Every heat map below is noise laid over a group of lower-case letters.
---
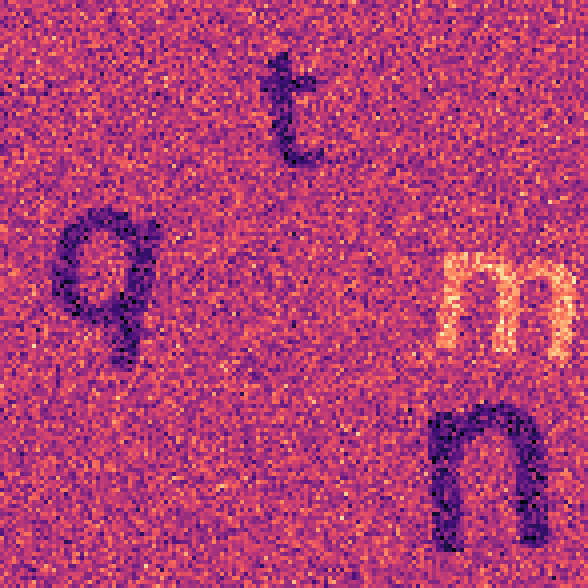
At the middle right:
m
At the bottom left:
nothing
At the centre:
nothing
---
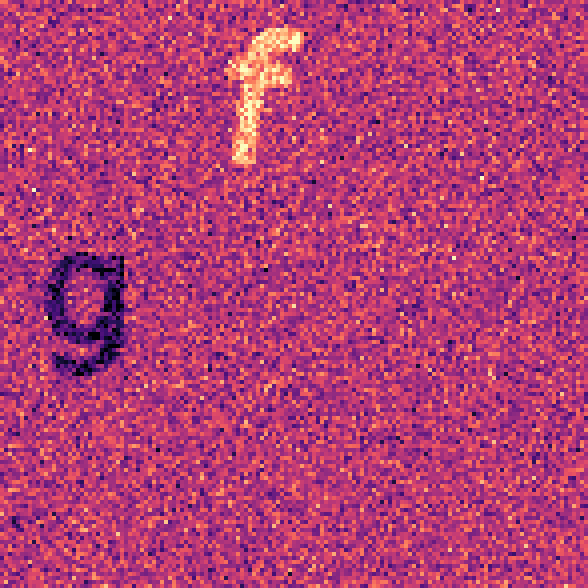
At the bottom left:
nothing
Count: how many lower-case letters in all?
2
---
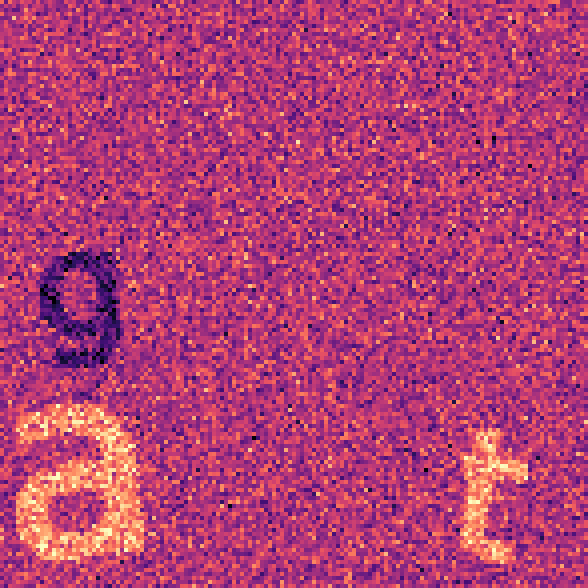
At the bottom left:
a
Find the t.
bottom right
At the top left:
nothing
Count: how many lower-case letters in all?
3
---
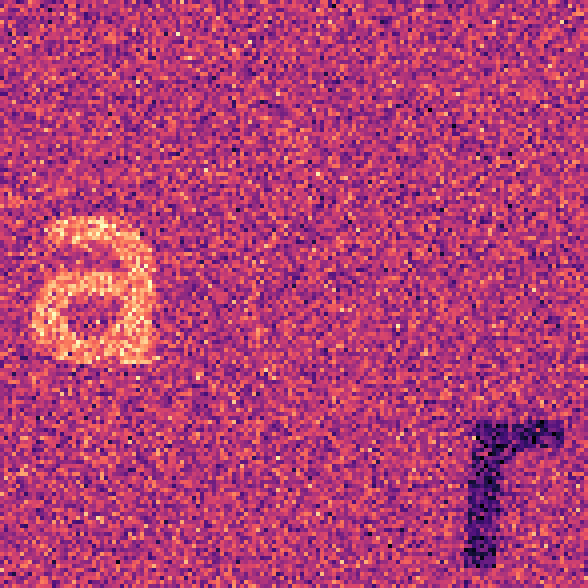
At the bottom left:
nothing
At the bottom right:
r
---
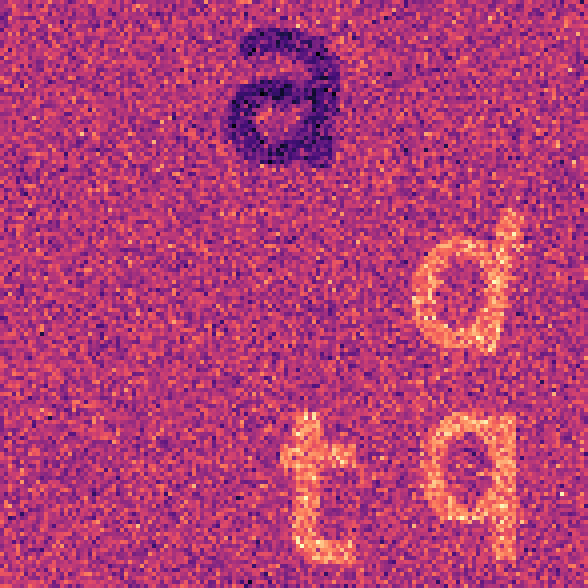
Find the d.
middle right
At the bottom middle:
t
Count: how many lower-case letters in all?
4
